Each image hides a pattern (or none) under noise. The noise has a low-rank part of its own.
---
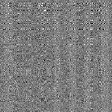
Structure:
bands of columns
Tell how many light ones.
5
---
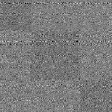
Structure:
blocks along the diagonal
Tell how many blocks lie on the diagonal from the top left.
3
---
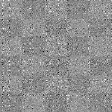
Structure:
a checkerboard
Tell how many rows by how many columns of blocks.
6 by 5
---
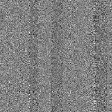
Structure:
bands of columns
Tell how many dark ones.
3
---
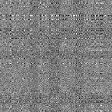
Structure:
bands of rows crossing bands of columns
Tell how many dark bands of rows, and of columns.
3 and 3
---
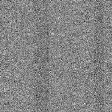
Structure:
bands of columns
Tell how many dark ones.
2
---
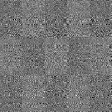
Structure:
a checkerboard
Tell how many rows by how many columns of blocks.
3 by 5
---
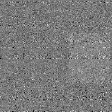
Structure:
one block
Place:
middle right
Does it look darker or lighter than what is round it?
lighter
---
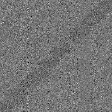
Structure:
a diagonal band
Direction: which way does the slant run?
bottom left to top right
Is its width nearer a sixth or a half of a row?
a sixth
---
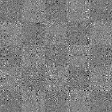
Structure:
a checkerboard
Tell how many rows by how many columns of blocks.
5 by 5
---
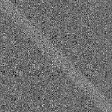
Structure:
a diagonal band
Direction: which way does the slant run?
top left to bottom right
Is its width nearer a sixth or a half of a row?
a sixth
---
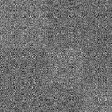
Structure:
blocks along the diagonal
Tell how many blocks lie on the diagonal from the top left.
3
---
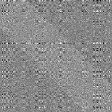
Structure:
a diagonal band
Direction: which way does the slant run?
top left to bottom right
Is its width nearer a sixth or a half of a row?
a half
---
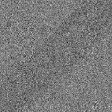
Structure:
a diagonal band
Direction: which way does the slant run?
bottom left to top right
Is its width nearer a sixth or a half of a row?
a half
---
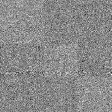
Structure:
blocks along the diagonal
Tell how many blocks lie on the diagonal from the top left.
3
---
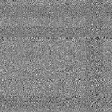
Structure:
bands of rows crossing bands of columns
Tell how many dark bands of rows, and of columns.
3 and 1
